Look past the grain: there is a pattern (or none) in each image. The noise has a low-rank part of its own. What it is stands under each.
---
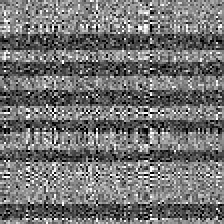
bands of rows
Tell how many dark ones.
6
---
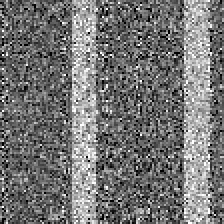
bands of columns
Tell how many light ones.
2
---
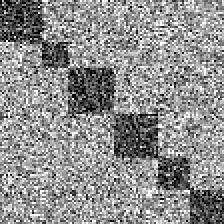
blocks along the diagonal
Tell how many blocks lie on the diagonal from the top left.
6
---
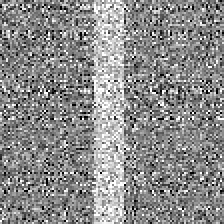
one band of columns
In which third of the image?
middle
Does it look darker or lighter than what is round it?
lighter
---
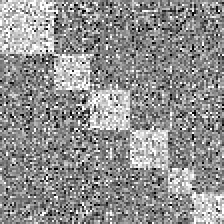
blocks along the diagonal
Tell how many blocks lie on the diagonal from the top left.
6
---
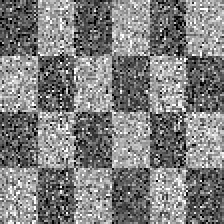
a checkerboard
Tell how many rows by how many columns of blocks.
4 by 6
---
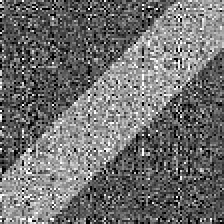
a diagonal band
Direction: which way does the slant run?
bottom left to top right
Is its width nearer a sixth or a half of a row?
a half
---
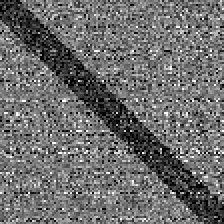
a diagonal band
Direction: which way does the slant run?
top left to bottom right
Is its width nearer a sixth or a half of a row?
a sixth
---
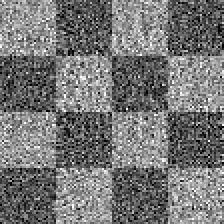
a checkerboard
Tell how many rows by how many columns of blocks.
4 by 4
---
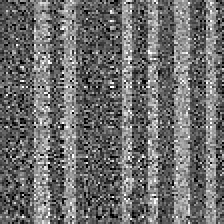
bands of columns
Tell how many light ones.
6
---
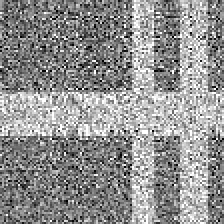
bands of rows crossing bands of columns
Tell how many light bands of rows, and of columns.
1 and 2
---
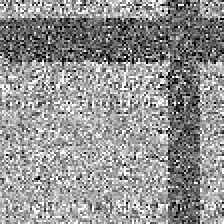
bands of rows crossing bands of columns
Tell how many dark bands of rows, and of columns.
1 and 1
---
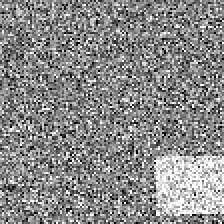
one block
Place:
bottom right
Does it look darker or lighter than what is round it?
lighter
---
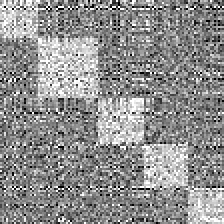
blocks along the diagonal
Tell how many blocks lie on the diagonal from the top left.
5
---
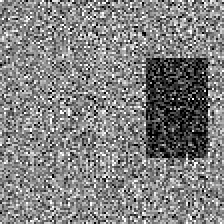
one block
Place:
middle right
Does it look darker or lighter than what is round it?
darker
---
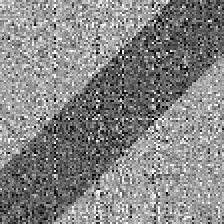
a diagonal band
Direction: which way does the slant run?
bottom left to top right
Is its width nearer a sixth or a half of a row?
a half
